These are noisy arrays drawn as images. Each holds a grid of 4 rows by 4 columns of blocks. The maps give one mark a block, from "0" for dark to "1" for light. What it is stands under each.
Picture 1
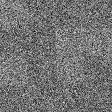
1 0 0 0
0 0 1 1
1 0 1 0
0 0 0 0
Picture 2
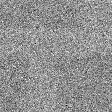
0 0 0 1
1 1 1 1
0 1 0 0
0 1 0 0
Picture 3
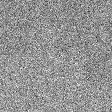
0 0 0 0
0 1 0 0
1 1 1 0
1 1 1 1
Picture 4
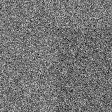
1 1 1 1
1 1 0 0
1 1 0 0
1 1 0 0
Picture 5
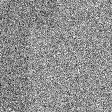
0 0 1 1
0 1 1 1
0 1 1 1
0 1 1 1
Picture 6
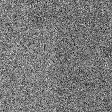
1 0 0 0
1 1 0 0
1 1 0 0
1 1 0 0
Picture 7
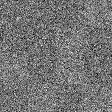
0 0 0 1
0 0 1 0
1 0 1 0
0 1 0 1
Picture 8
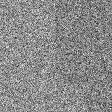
1 1 0 0
1 1 0 0
1 1 0 0
1 1 1 0
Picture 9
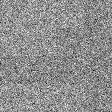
1 1 1 0
1 1 0 0
0 0 0 0
1 1 1 0
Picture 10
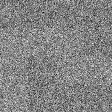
0 0 0 0
1 1 1 0
1 0 1 1
1 0 0 0
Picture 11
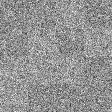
0 0 1 0
0 1 0 1
1 1 1 0
1 0 0 0
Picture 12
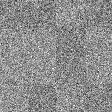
0 0 1 0
1 1 0 1
1 1 0 1
1 0 1 0
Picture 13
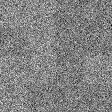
1 1 0 0
0 1 0 0
1 1 0 1
1 0 0 0
